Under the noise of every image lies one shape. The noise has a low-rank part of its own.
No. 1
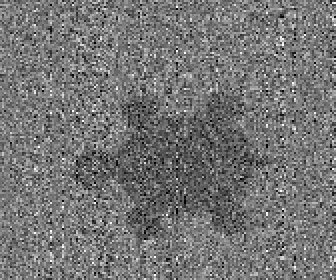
dark turtle
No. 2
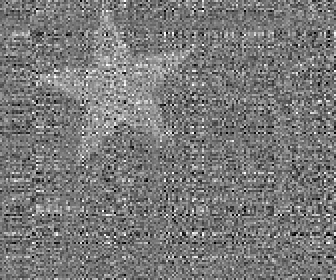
light star
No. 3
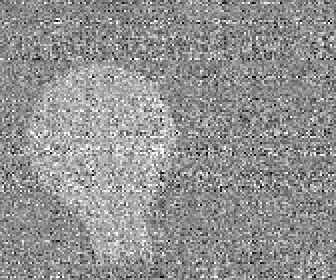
light light bulb
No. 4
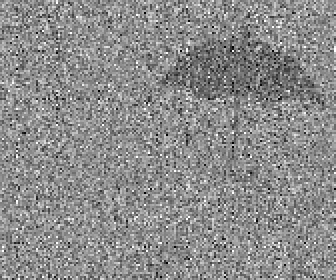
dark umbrella
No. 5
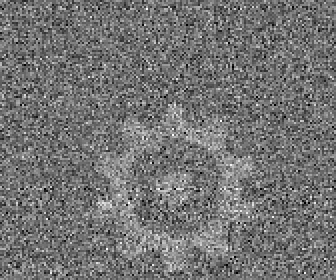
light gear
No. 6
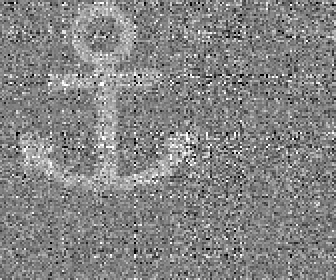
light anchor
